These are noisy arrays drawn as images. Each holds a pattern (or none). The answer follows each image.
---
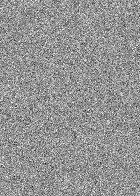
only noise
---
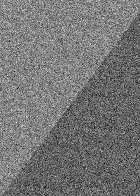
a sharp edge
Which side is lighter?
top left
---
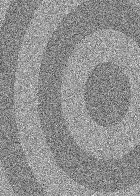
rings round one point
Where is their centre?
middle right
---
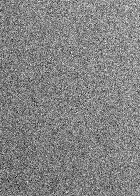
a smooth slope
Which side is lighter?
top right
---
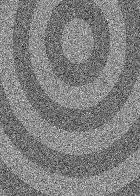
rings round one point
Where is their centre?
top middle
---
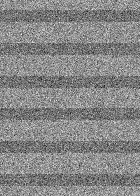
horizontal stripes
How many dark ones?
6
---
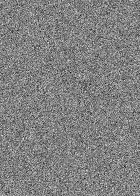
only noise
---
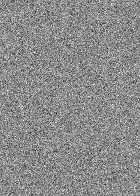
only noise
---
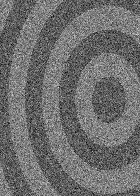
rings round one point
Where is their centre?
middle right
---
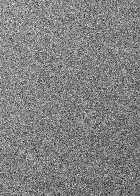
a smooth slope
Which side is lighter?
top left
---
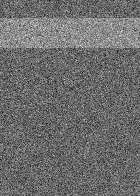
one horizontal stripe
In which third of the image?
top
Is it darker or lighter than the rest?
lighter
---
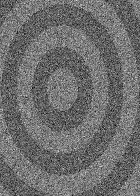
rings round one point
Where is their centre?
centre
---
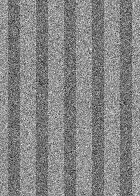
vertical stripes
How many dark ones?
5
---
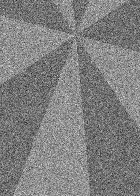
spokes from one point
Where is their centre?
top middle
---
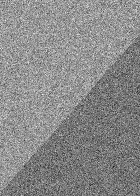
a sharp edge
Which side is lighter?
top left
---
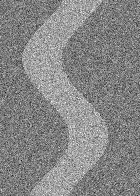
a wavy band
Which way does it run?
top to bottom
